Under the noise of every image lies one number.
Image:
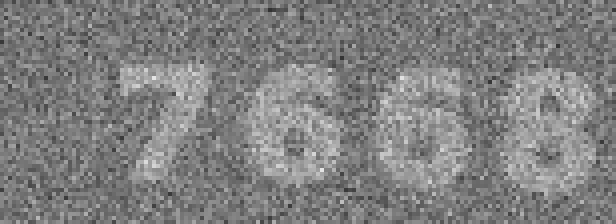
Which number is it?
7668
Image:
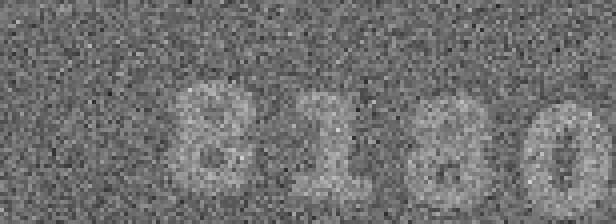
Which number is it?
8180
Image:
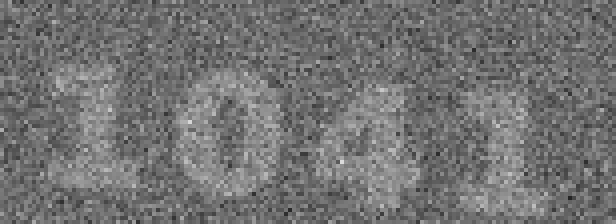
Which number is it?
1041
